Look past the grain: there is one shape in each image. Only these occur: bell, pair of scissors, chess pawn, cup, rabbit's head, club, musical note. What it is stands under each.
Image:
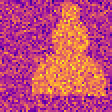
chess pawn
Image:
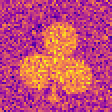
club
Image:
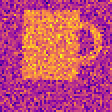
cup
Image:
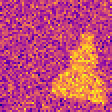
chess pawn
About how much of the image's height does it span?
two thirds
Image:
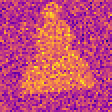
chess pawn
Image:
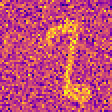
musical note
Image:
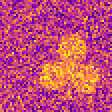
club
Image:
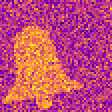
bell
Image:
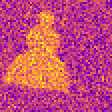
chess pawn
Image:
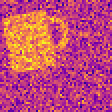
cup
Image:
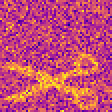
pair of scissors
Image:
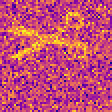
pair of scissors
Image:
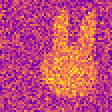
rabbit's head
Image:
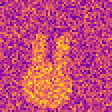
rabbit's head
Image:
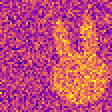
rabbit's head
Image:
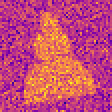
chess pawn
